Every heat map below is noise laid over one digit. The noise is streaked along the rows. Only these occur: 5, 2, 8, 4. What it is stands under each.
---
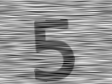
5
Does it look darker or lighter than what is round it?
darker
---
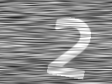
2
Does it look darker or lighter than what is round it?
lighter
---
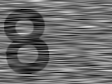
8
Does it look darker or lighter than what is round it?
darker
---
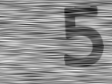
5
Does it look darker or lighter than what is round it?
darker
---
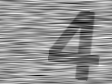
4
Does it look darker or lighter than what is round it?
darker
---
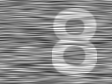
8
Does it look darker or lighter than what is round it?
lighter
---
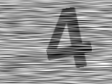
4
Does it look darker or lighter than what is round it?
darker
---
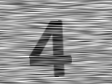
4
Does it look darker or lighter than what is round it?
darker
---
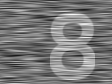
8
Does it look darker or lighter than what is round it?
lighter
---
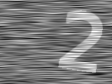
2
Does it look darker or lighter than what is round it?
lighter
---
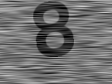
8
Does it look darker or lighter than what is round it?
darker
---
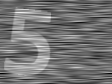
5
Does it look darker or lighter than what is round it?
lighter
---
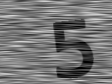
5
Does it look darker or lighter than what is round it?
darker
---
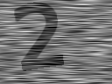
2
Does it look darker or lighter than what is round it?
darker
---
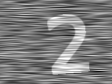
2
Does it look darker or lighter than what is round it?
lighter
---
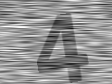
4
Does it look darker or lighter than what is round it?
darker
